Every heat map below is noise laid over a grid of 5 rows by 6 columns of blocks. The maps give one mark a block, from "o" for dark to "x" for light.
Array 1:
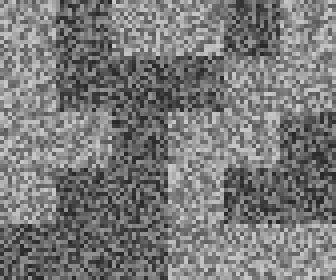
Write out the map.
x o x x o x
x o o o x x
x x o x x o
x o o x o o
o o o x x x
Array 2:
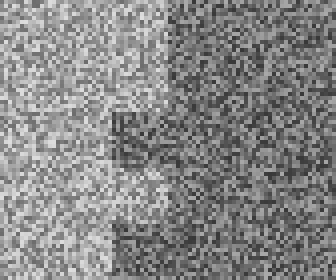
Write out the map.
x x x o o o
x x x o o o
x x o o o o
x x x o o o
x x o o o o
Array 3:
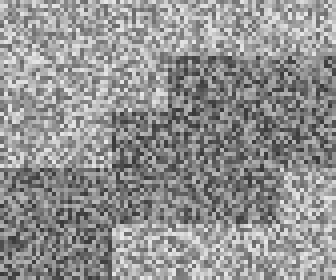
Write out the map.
x x x x x x
x x x o o o
x x o o o o
o o o o o x
o o x x x x
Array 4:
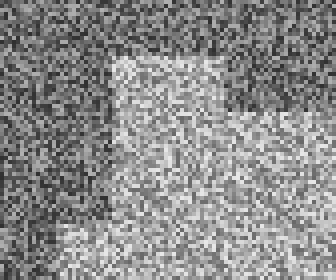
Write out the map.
o o o o o o
o o x x o o
o o x x x x
o o x x x x
o x x x x x
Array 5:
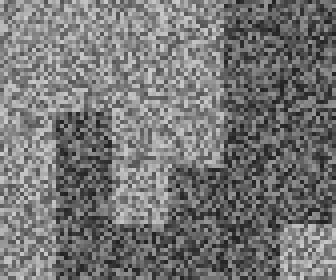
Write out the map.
x x x x o o
x x x x o o
x o x x o o
x o x o o o
x o o o o x
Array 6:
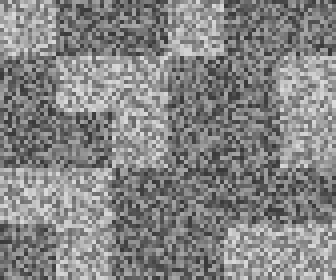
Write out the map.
x o o x o o
o x x o o x
o o x o o x
x x o o o o
o x o o x x
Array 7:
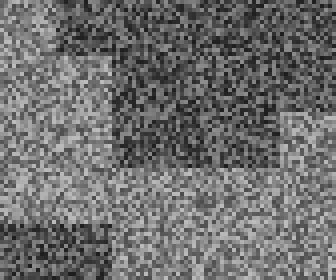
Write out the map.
x o o o o o
x x o o o o
x x o o o x
x x x x x x
o o x x x x
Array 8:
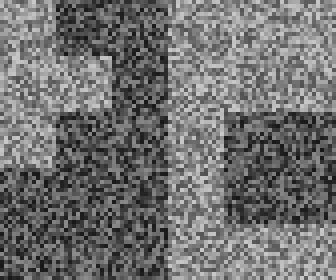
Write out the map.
x o o x x x
x x o x x x
x o o x o o
o o o x o o
o o o x x x
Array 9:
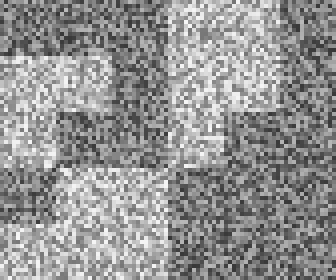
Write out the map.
o o o x x o
x x o x x o
x o o x o o
o x x o o o
x x x o o o
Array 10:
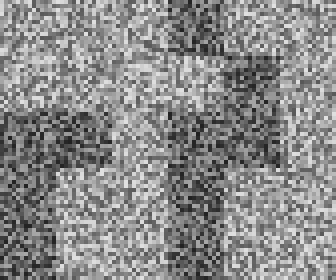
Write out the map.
x x x o x x
x x x x o x
o o x o o x
o x x o x x
o x x o x x
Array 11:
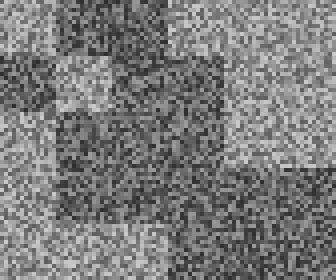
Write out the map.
x o o x x x
o x o o x x
x o o o x x
x o o o o o
x x x o o o
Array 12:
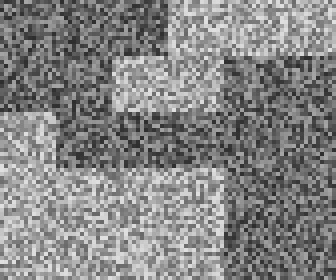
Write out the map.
o o o x x x
o o x x o o
x o o o o o
x x x x o o
x x x x o o
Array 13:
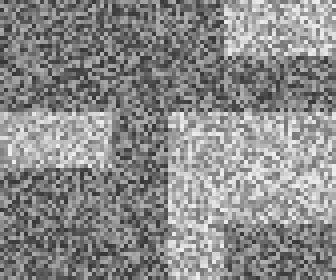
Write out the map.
o o o o x x
o o o o o o
x x o x x x
o o o x x x
o o o x o o
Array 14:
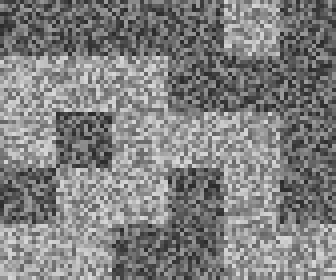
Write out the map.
o o o o x o
x x x o o o
x o x x x o
o x x o x o
x x o o x x
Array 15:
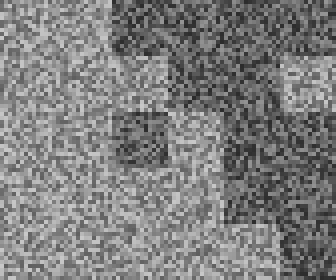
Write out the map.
x x o o o o
x x x o o x
x x o x o o
x x x x o o
x x x x x o
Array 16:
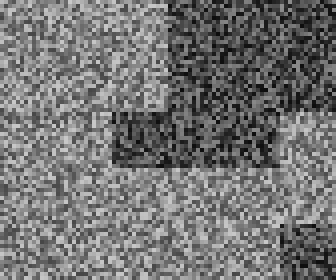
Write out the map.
x x x o o o
x x x o o o
x x o o o x
x x x x x x
x x x x x o
